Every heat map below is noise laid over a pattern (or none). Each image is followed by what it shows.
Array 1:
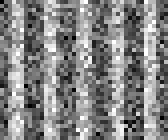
vertical stripes
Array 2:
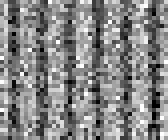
vertical stripes
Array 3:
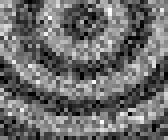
rings round one point
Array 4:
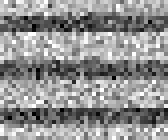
horizontal stripes
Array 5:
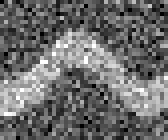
a wavy band
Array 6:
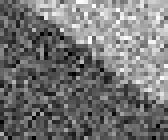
a sharp edge
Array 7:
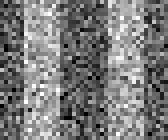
vertical stripes
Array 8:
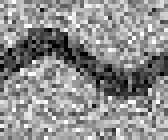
a wavy band
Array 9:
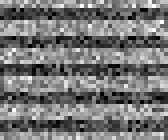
horizontal stripes
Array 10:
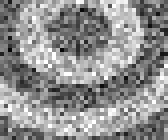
rings round one point
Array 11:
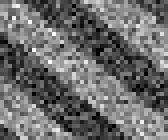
diagonal stripes
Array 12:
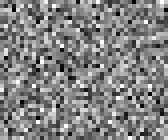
only noise
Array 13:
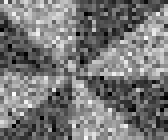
spokes from one point
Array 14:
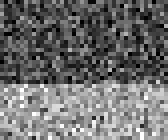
a sharp edge
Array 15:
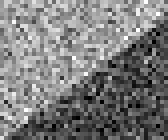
a sharp edge
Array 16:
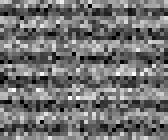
horizontal stripes
